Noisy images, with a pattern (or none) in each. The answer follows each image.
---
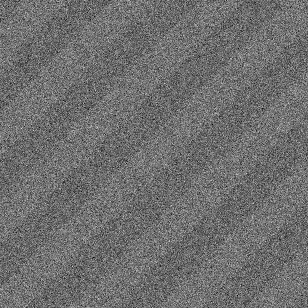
diagonal stripes
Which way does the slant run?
bottom left to top right
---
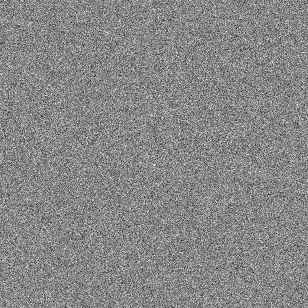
only noise
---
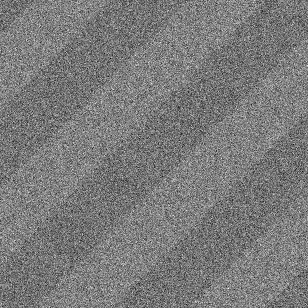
diagonal stripes
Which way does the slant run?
bottom left to top right
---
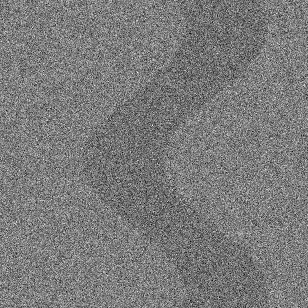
a wavy band
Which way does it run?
top to bottom
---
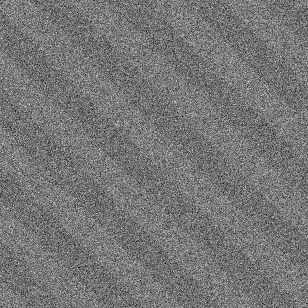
diagonal stripes
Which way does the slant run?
top left to bottom right
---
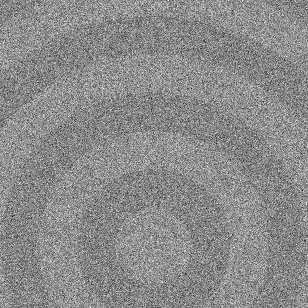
rings round one point
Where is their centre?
bottom middle
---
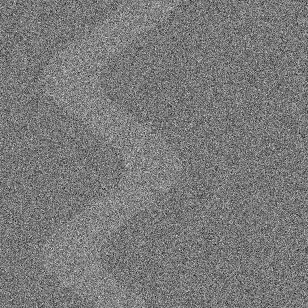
a wavy band
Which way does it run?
top to bottom
